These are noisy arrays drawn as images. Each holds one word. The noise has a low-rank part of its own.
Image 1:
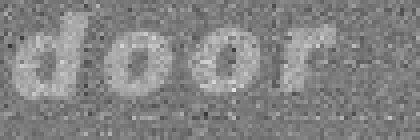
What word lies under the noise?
door
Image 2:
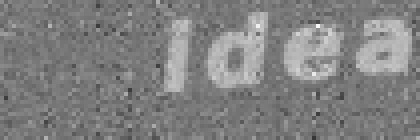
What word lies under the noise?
idea
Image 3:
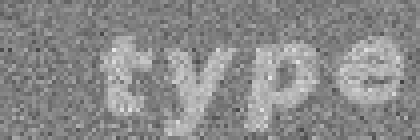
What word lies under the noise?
type
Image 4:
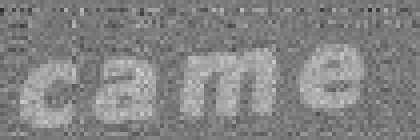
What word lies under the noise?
came
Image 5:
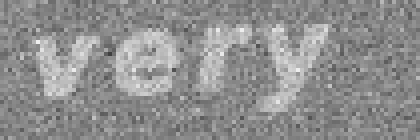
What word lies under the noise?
very
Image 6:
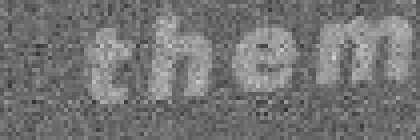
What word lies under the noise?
them
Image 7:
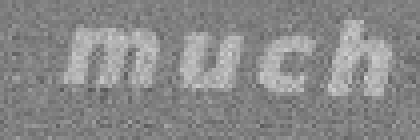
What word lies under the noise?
much
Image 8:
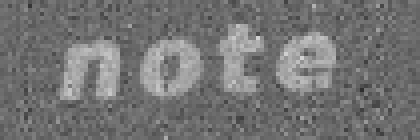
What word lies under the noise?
note
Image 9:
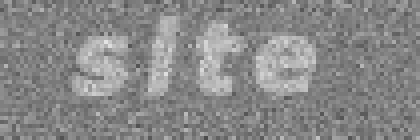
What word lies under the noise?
site
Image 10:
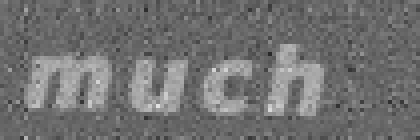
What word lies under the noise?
much
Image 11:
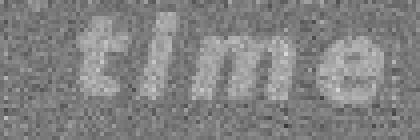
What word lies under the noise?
time
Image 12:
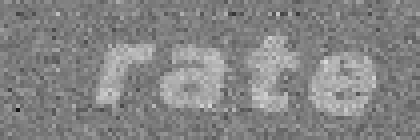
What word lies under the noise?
rate
